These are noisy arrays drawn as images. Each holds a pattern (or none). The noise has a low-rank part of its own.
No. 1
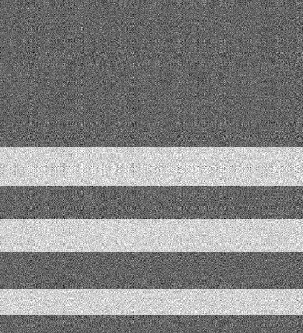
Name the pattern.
bands of rows
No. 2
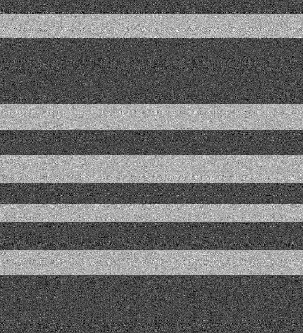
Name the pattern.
bands of rows
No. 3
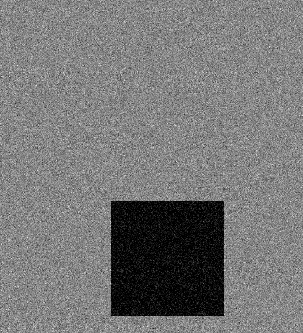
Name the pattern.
one block
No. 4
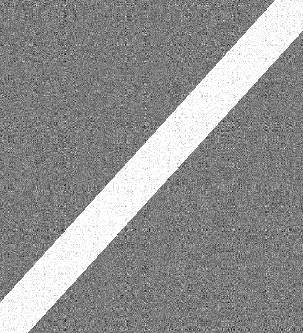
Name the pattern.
a diagonal band
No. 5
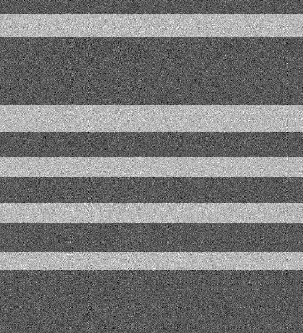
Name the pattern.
bands of rows
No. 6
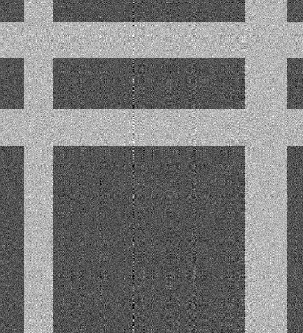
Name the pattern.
bands of rows crossing bands of columns
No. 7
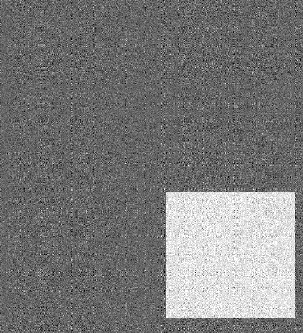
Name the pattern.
one block
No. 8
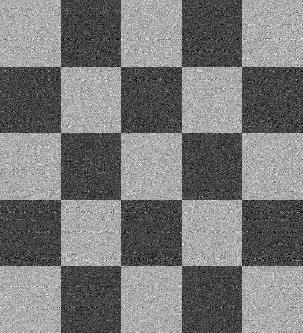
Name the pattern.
a checkerboard
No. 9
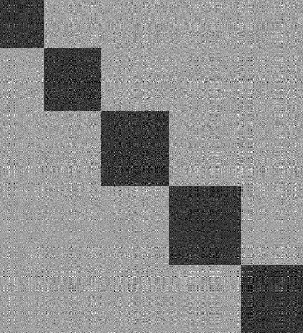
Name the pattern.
blocks along the diagonal
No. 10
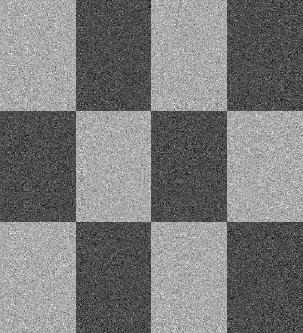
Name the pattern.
a checkerboard
